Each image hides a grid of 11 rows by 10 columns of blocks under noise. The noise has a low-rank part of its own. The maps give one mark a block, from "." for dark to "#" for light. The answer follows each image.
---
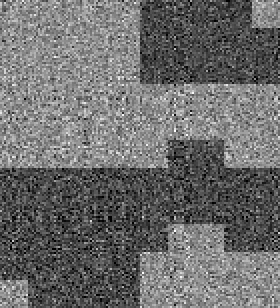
# # # # # . . . . #
# # # # # . . . . .
# # # # # . . . . .
# # # # # # # # # #
# # # # # # # # # #
# # # # # # . . # #
. . . . . . . . . .
. . . . . . . . . .
. . . . . . # # . .
. . . . . # # # # #
# . . . . # # # # #
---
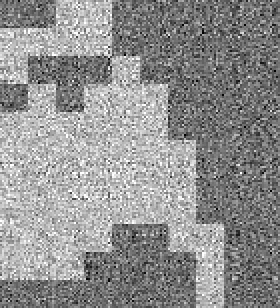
. . # # . . . . . .
# # # # . . . . . .
# . . . # . . . . .
. # . # # # . . . .
# # # # # # . . . .
# # # # # # # . . .
# # # # # # # . . .
# # # # # # # . . .
# # # # . . # # . .
# # # . . . . # . .
. . . . . . . # . .
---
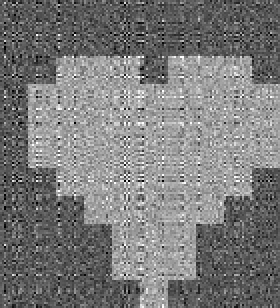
. . . . . . . . . .
. . . . . . . . . .
. . # # # . # # # .
. # # # # # # # # #
. # # # # # # # # #
. # # # # # # # # #
. . # # # # # # # .
. . . # # # # # . .
. . . . # # # . . .
. . . . # # # . . .
. . . . . # . . . .
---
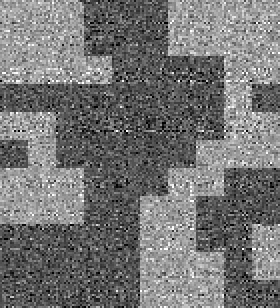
# # # . . . # # # #
# # # . . . # # # #
# # # # . . . . # #
. . . . . . . . # .
# # . . . . . . # #
. # . . . . . # # #
# # # . . . # # . .
# # # . . # # . . .
. . . . . # # . . #
. . . . . # # # . #
. . . . . # # # . .
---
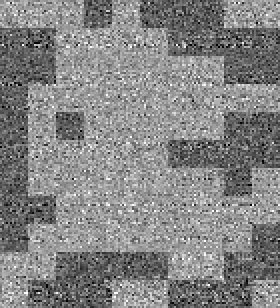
# # # . # . . . # #
. . # # # # . . . .
. . # # # # # # . .
. # # # # # # # # #
. # . # # # # # . .
. # # # # # . . . .
. # # # # # # # . #
. . # # # # # # # #
. # # # # # # # # .
# # . . . . # # . .
# . . . # # . . . #
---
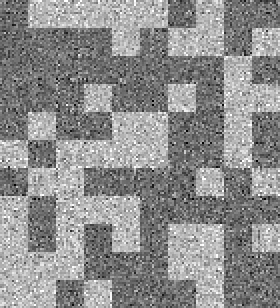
. # # # # # . # . .
. . . . # . # # . #
. . . . . . . . # .
. . . # . . # . # #
. # . . # # . . # .
# . # # # # . . # .
. # # . . . . # . #
# . # # # . . . . .
# . # . # . # # . #
# # # . . . # # . .
# # . # . . . # . .
